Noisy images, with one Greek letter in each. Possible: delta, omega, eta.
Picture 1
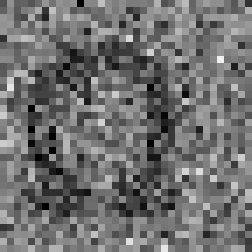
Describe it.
dark omega
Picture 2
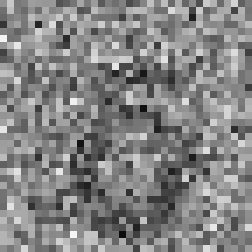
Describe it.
dark delta
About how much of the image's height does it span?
two thirds
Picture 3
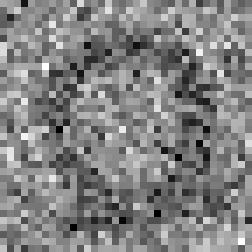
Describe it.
dark omega
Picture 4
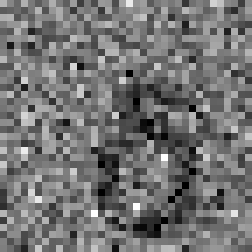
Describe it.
dark delta
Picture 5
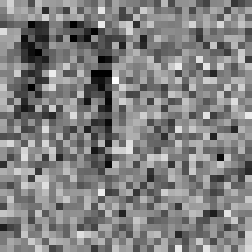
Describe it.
dark eta
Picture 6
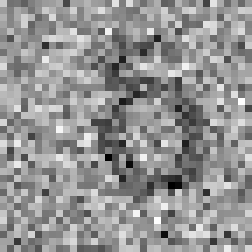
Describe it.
dark delta
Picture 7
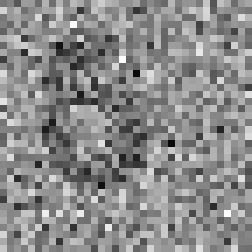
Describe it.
dark delta
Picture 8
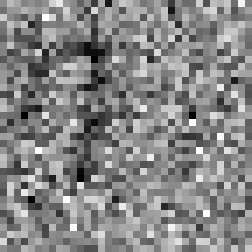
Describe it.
dark eta
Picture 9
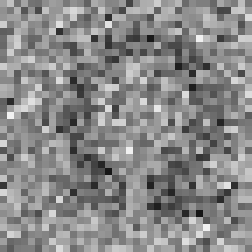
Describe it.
dark omega
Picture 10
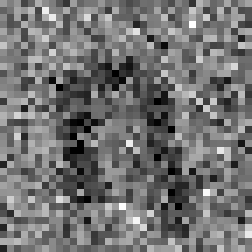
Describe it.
dark eta
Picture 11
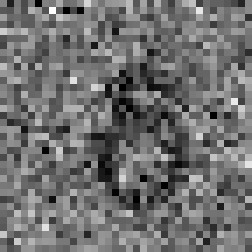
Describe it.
dark delta
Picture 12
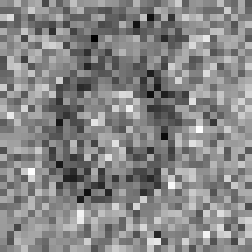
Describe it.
dark delta
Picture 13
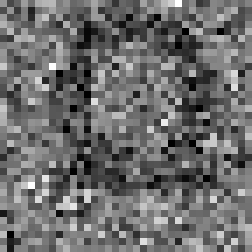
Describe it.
dark omega
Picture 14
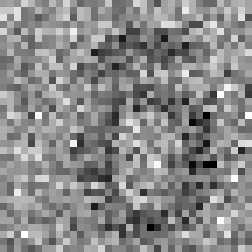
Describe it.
dark delta
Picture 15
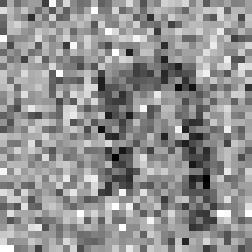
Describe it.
dark eta
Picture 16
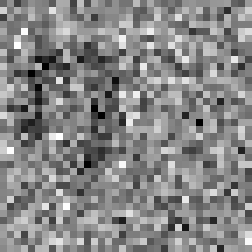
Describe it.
dark eta
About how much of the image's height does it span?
two thirds
